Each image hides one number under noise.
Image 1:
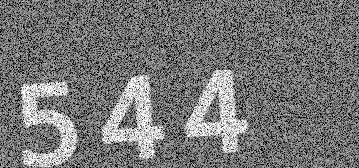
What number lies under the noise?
544
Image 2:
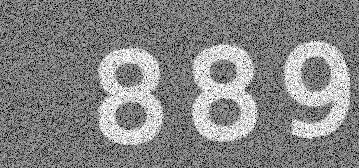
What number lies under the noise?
889
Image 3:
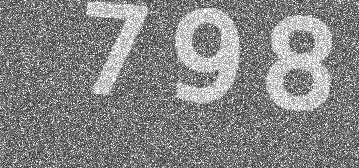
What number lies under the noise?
798
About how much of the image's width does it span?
two thirds
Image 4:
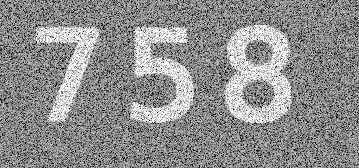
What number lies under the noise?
758
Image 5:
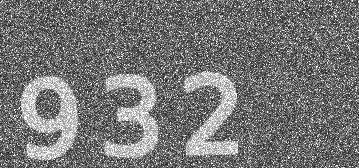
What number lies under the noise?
932
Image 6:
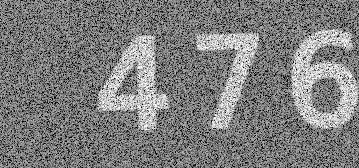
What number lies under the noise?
476
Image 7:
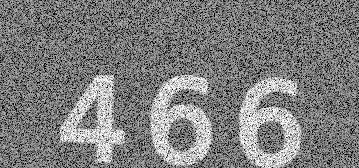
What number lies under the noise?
466
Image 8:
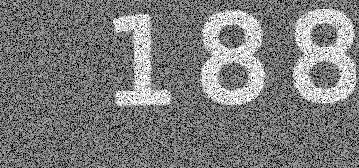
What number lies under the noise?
188
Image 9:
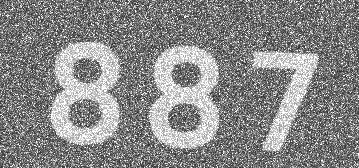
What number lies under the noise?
887
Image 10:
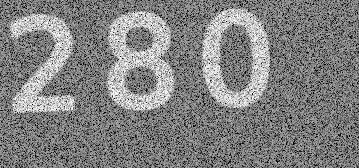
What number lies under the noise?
280
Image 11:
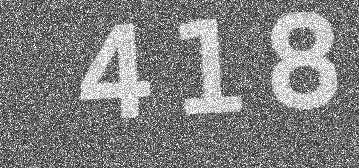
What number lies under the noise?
418
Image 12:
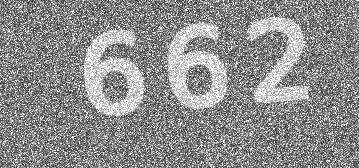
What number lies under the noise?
662
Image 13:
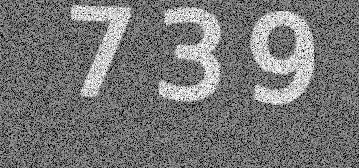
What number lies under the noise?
739
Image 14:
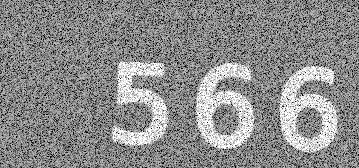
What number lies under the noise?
566
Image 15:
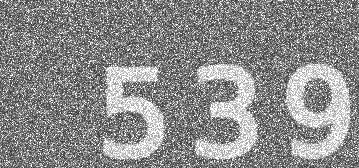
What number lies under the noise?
539
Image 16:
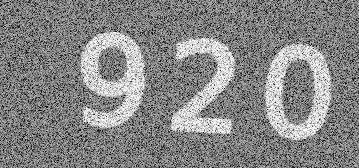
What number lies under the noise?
920
